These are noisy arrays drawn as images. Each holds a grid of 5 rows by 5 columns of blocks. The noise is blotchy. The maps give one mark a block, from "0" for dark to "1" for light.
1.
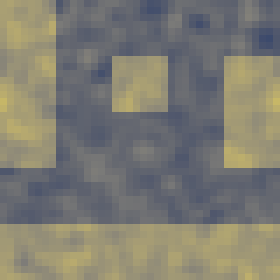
10000
10101
10001
00000
11111
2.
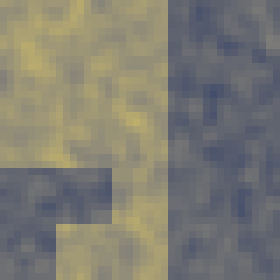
11100
11100
11100
00100
01100
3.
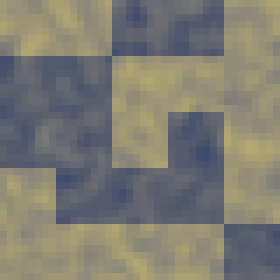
11001
00111
00101
10001
11110
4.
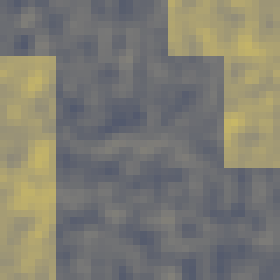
00011
10001
10001
10000
10000
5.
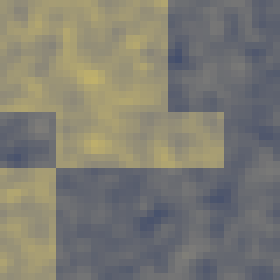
11100
11100
01110
10000
10000
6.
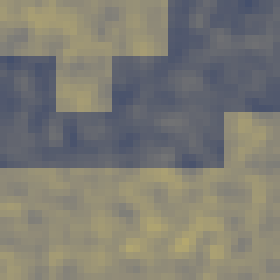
11100
01000
00001
11111
11111
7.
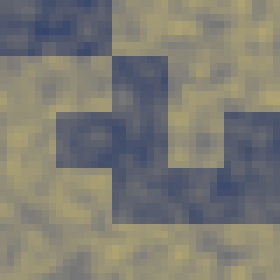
00111
11011
10010
11000
11111
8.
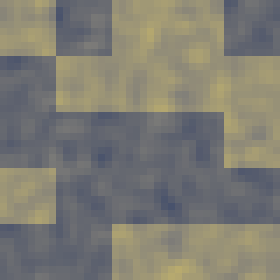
10110
01111
00001
10000
00111
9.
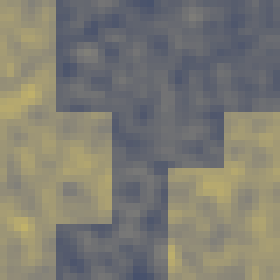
10000
10000
11001
11011
10011
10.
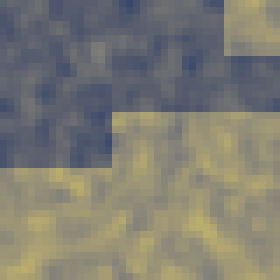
00001
00000
00111
11111
11111
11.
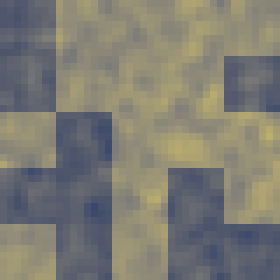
01111
01110
10111
00101
10100
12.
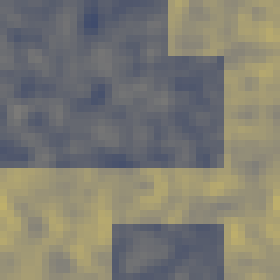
00011
00001
00001
11111
11001
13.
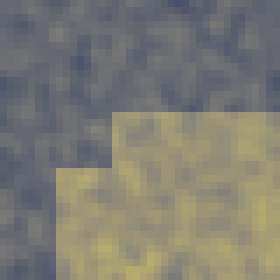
00000
00000
00111
01111
01111
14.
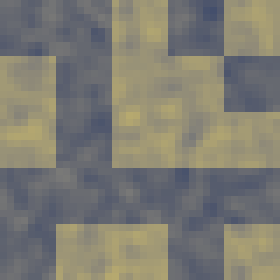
00101
10110
10111
00000
01101
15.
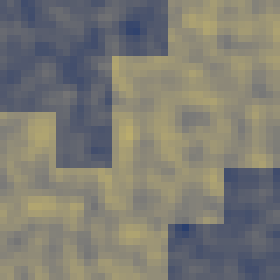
00011
00111
10111
11110
11100
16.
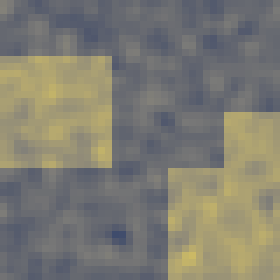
00000
11000
11001
00011
00011
